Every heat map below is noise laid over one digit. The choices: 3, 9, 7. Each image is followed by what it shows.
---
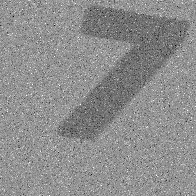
7
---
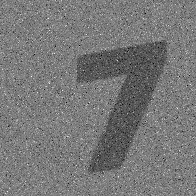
7
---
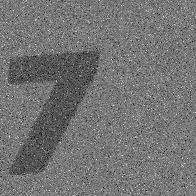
7
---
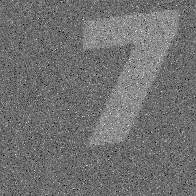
7
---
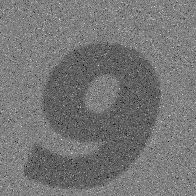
9
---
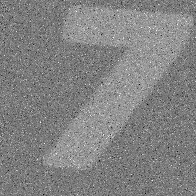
7
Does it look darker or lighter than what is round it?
lighter
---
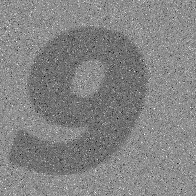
9
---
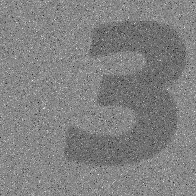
3
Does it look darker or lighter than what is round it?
darker
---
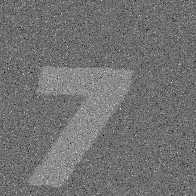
7
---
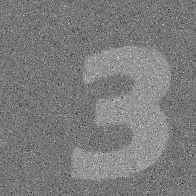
3
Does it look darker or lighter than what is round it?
lighter
